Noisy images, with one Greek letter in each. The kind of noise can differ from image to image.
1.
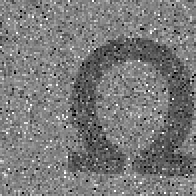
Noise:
heavy tails
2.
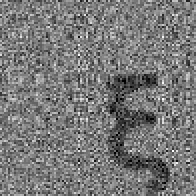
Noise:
low rank plus noise
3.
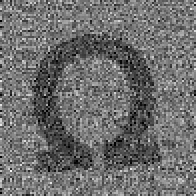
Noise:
low rank plus noise
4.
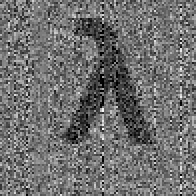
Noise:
columns of uneven size
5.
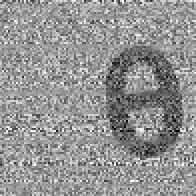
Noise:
rows of uneven size
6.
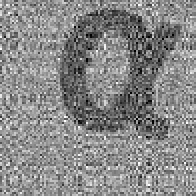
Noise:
low rank plus noise
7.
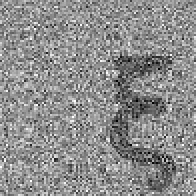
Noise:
low rank plus noise
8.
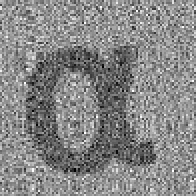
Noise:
low rank plus noise
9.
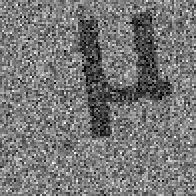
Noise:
independent entries
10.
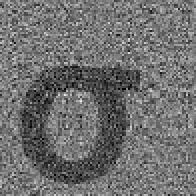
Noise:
low rank plus noise
